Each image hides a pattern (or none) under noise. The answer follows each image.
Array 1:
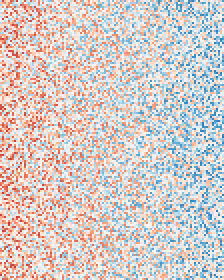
a smooth slope
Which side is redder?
left
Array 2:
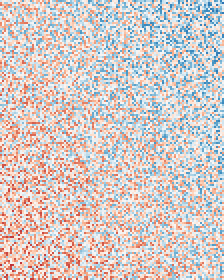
a smooth slope
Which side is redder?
bottom left
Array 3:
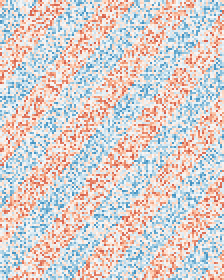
diagonal stripes
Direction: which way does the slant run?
bottom left to top right
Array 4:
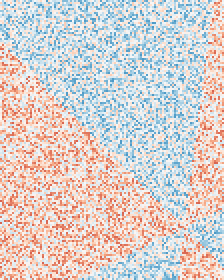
spokes from one point
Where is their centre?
bottom right
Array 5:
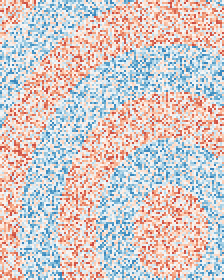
rings round one point
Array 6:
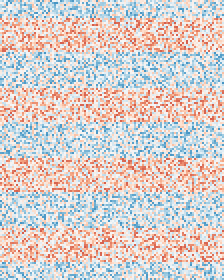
horizontal stripes
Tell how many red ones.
4
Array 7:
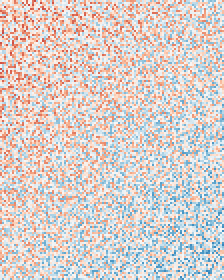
a smooth slope
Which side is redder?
top left
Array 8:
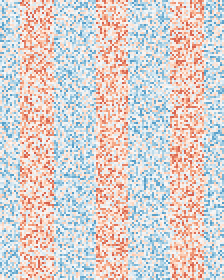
vertical stripes
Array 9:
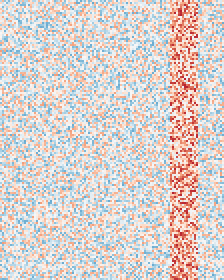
one vertical stripe
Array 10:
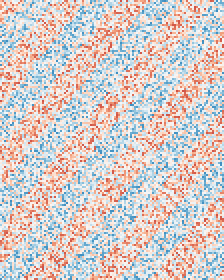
diagonal stripes
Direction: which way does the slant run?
bottom left to top right
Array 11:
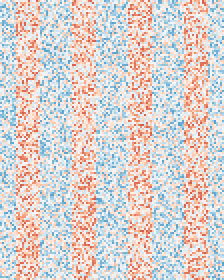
vertical stripes
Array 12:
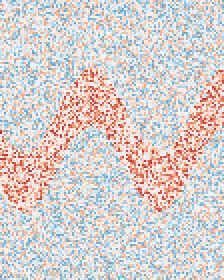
a wavy band
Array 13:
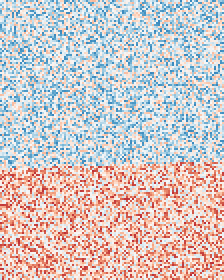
a sharp edge
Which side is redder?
bottom
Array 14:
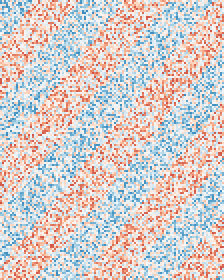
diagonal stripes
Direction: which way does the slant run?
bottom left to top right
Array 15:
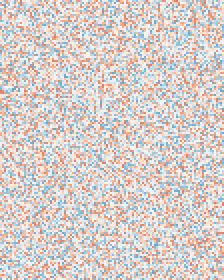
only noise
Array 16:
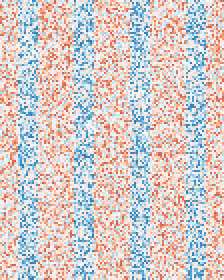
vertical stripes
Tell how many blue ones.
4
